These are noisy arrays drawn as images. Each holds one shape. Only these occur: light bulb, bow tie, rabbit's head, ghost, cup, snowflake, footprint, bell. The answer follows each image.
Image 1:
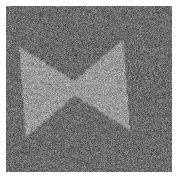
bow tie
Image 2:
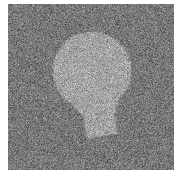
light bulb
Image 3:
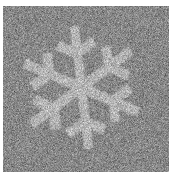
snowflake
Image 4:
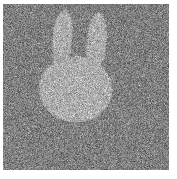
rabbit's head
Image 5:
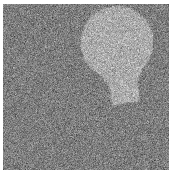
light bulb
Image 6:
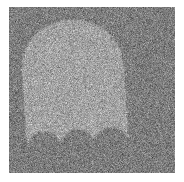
ghost
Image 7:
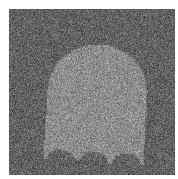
ghost
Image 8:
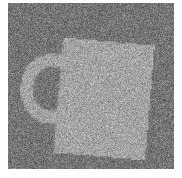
cup
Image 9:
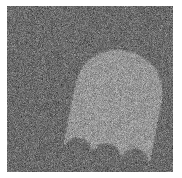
ghost
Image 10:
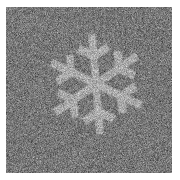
snowflake
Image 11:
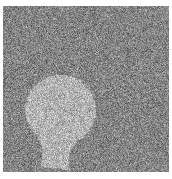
light bulb
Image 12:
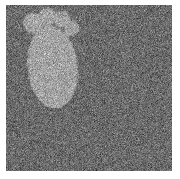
footprint
